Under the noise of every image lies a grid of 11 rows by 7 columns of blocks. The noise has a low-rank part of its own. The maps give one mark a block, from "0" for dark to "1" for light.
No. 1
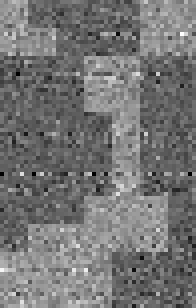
1 0 0 0 0 1 1
1 1 0 0 0 1 1
0 0 0 1 1 0 0
0 0 0 1 1 0 0
0 0 0 0 1 0 0
0 0 0 0 1 0 0
0 0 0 0 1 0 0
0 0 0 1 1 1 0
0 1 1 1 1 1 0
1 1 1 1 0 0 0
1 1 1 1 0 0 0
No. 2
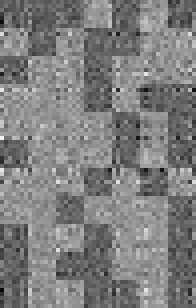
0 0 0 1 0 1 0
1 0 1 0 0 1 1
0 1 1 0 1 1 1
1 1 1 0 1 0 0
1 1 1 1 0 1 0
0 1 1 1 0 1 0
1 1 1 0 1 0 1
1 1 0 1 1 1 0
0 1 1 0 1 1 0
0 1 0 0 1 1 0
0 1 1 0 0 1 0
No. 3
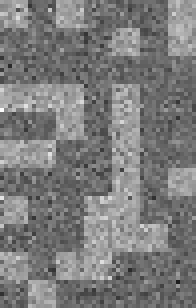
1 0 1 0 0 0 1
0 0 0 0 1 0 1
0 0 0 0 0 0 0
1 1 1 0 1 0 0
0 0 1 0 1 0 0
1 1 0 0 1 0 0
0 0 0 0 1 0 1
1 0 0 1 1 0 0
0 0 0 1 1 1 0
1 0 1 1 0 0 0
0 1 0 0 0 0 0
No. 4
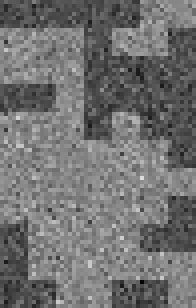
0 0 0 0 0 1 1
1 1 1 0 1 1 0
1 1 1 0 0 0 0
0 0 1 0 0 0 0
1 1 1 0 1 0 0
1 1 1 1 1 1 0
1 1 1 1 1 1 1
1 1 1 1 1 1 0
0 1 1 1 1 0 0
0 1 1 1 1 1 1
0 0 1 1 0 0 1
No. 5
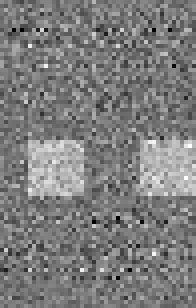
0 0 0 0 0 0 0
0 0 0 0 0 0 0
0 0 0 0 0 0 0
0 0 0 0 0 0 0
0 0 0 0 0 0 0
0 1 1 0 0 1 1
0 1 1 0 0 1 1
0 0 0 0 0 0 0
0 0 0 0 0 0 0
0 0 0 0 0 0 0
0 0 0 0 0 0 0
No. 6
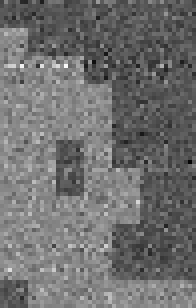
0 0 0 0 0 0 0
1 0 0 0 0 0 0
1 1 1 0 0 0 0
1 1 1 1 0 0 0
1 1 1 1 0 0 0
1 1 0 1 0 0 0
1 1 0 1 1 0 0
1 1 1 1 1 0 0
1 1 1 1 0 0 0
1 1 1 1 0 0 0
0 1 1 1 1 1 1
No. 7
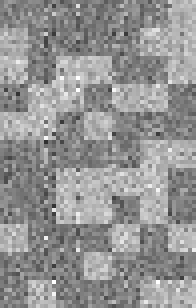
0 0 0 0 0 0 1
1 0 0 0 0 1 1
1 0 1 1 0 0 1
0 1 1 0 1 1 0
1 1 0 1 0 0 0
0 0 0 0 0 1 1
0 0 1 1 1 1 0
0 0 1 1 0 1 0
1 0 0 0 1 0 1
0 0 0 1 0 0 0
0 1 0 0 0 1 1
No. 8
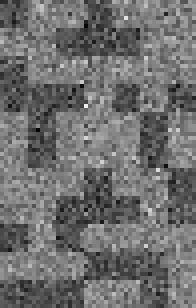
0 1 1 0 1 1 1
1 1 0 0 0 1 1
0 1 1 1 1 1 1
0 0 0 1 0 1 0
1 0 1 1 1 0 1
1 0 1 1 1 0 1
1 1 1 0 1 1 0
1 1 0 0 0 1 0
0 1 0 1 1 1 1
1 1 1 0 0 0 1
0 0 0 1 1 0 1
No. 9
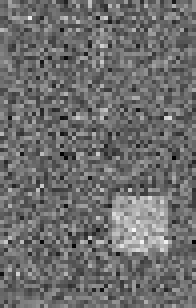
0 0 0 0 0 0 0
0 0 0 0 0 0 0
0 0 0 0 0 0 0
0 0 0 0 0 0 0
0 0 0 0 0 0 0
0 0 0 0 0 0 0
0 0 0 0 0 0 0
0 0 0 0 1 1 0
0 0 0 0 1 1 0
0 0 0 0 0 0 0
0 0 0 0 0 0 0
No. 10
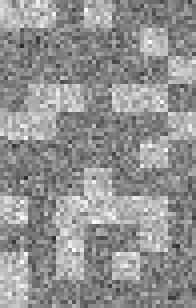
1 1 0 1 0 0 0
0 0 0 0 0 1 0
0 0 0 0 0 0 1
0 1 1 0 1 1 0
1 1 0 0 0 0 1
0 0 0 0 0 1 0
0 0 0 1 0 0 0
1 0 1 1 1 1 0
0 0 1 0 0 1 0
1 0 1 0 1 0 0
1 0 0 0 0 0 0
